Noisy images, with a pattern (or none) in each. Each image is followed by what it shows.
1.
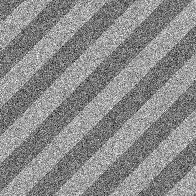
diagonal stripes
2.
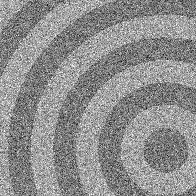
rings round one point
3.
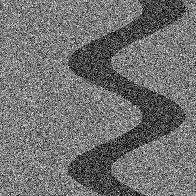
a wavy band
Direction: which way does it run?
top to bottom
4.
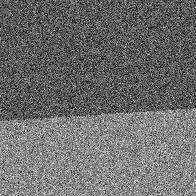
a sharp edge
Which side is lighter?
bottom
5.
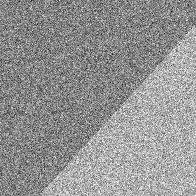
a sharp edge
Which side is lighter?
bottom right
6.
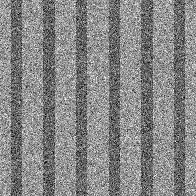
vertical stripes
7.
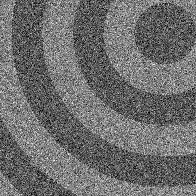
rings round one point
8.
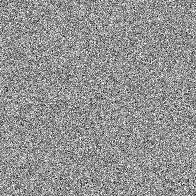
only noise
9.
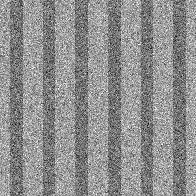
vertical stripes
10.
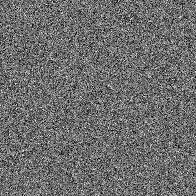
only noise
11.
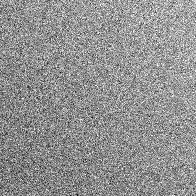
a smooth slope
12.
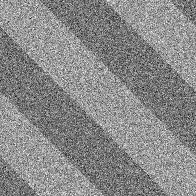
diagonal stripes
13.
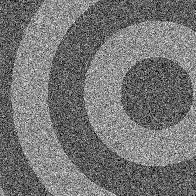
rings round one point
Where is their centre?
middle right
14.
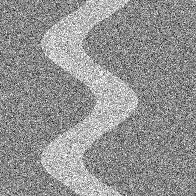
a wavy band
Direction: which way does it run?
top to bottom
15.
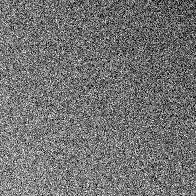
a smooth slope
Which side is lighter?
bottom left
